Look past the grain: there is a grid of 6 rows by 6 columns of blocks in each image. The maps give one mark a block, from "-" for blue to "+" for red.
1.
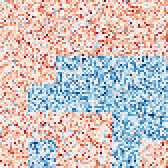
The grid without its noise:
+ + + + + +
+ + + + + +
+ + - - - -
+ - - - - -
+ + + + - -
+ - + + - +
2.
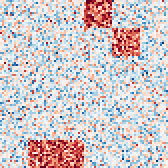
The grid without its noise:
- - - + - -
- - - - + -
- - - - - -
- - - - - -
- - - - - -
- + + - - -
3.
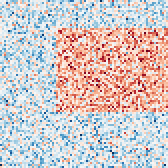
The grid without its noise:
- - - - - -
- - + + + +
- - + + + +
- - + + + +
- - - - - -
- - - - - -
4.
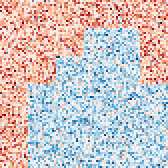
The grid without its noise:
+ + + + + +
+ + + - - +
+ + - - - +
+ - - - - -
+ - - - - -
+ - - - - -
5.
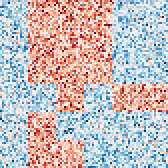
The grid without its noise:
- + + + - -
- + + + - -
- + + + - -
- - + - + +
- + - - - -
- + + - - -
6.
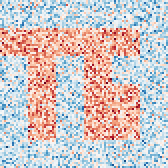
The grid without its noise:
- - - - - -
+ + + + + -
- + - + - -
- + - + + -
- + - + + -
- - - - - -
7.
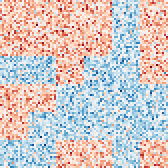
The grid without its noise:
+ + + + - +
+ + + + - +
- - + - - +
+ + - - - -
+ - - - - -
- - + + - +
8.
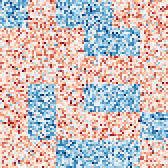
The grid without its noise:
- + - - + +
+ + + - - +
+ + + + + +
+ - + - - +
+ - + + + -
+ + - - - +
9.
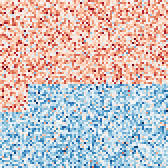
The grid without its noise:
+ + + + + +
+ + + + + +
+ + + + + +
+ - - - - -
- - - - - -
- - - - - -
